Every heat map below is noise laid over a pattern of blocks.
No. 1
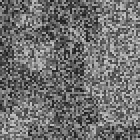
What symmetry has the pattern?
no symmetry
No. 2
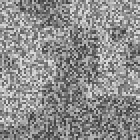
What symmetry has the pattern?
no symmetry
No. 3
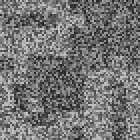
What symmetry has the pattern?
mirrored about the diagonal from the bottom left
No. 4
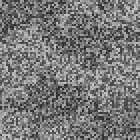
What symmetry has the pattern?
the same after a half turn
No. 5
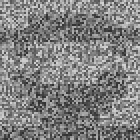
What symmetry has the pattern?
left and right mirror each other
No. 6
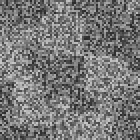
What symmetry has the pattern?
mirrored about the diagonal from the bottom left
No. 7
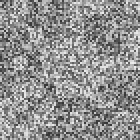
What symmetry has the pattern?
mirrored about the diagonal from the bottom left
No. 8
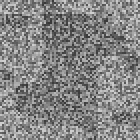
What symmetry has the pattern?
the same after a half turn
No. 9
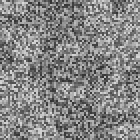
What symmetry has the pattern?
the same after a half turn
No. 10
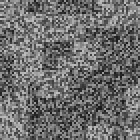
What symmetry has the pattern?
mirrored about the diagonal from the top left
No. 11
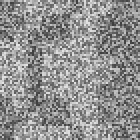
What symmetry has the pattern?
top and bottom mirror each other
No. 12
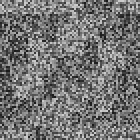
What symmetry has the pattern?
the same after a half turn
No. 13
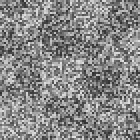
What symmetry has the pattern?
mirrored about the diagonal from the bottom left
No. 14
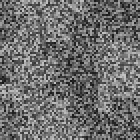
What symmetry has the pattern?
top and bottom mirror each other
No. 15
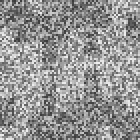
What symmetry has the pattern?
the same after a half turn
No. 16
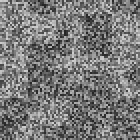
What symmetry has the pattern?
no symmetry
